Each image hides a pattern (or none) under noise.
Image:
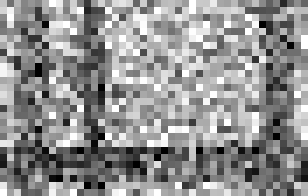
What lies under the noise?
bands of rows crossing bands of columns
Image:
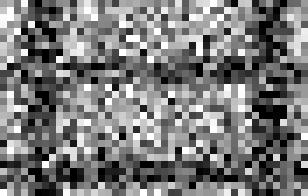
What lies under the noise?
bands of rows crossing bands of columns
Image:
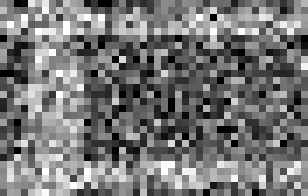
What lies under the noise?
bands of rows crossing bands of columns
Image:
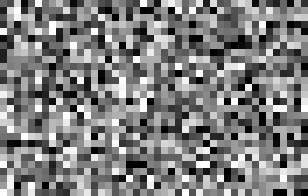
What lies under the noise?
only noise
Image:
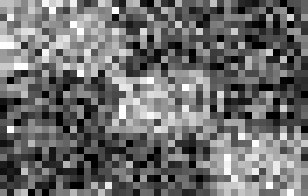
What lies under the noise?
blocks along the diagonal
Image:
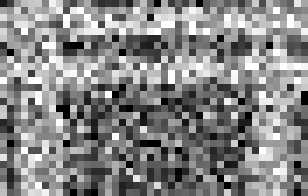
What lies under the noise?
bands of rows crossing bands of columns
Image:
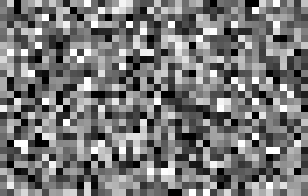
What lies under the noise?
only noise
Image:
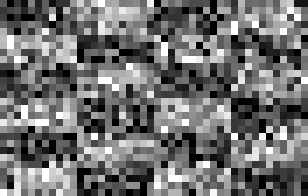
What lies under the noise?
a checkerboard
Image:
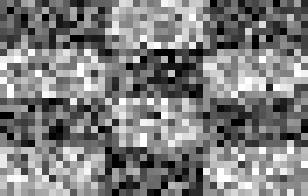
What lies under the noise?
a checkerboard
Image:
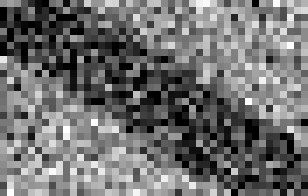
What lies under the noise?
a diagonal band
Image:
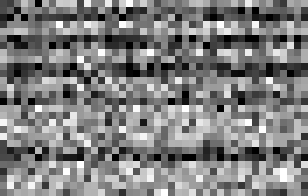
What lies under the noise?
bands of rows
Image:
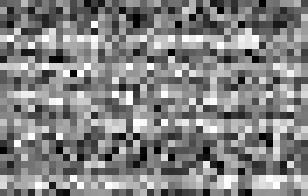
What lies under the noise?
bands of rows
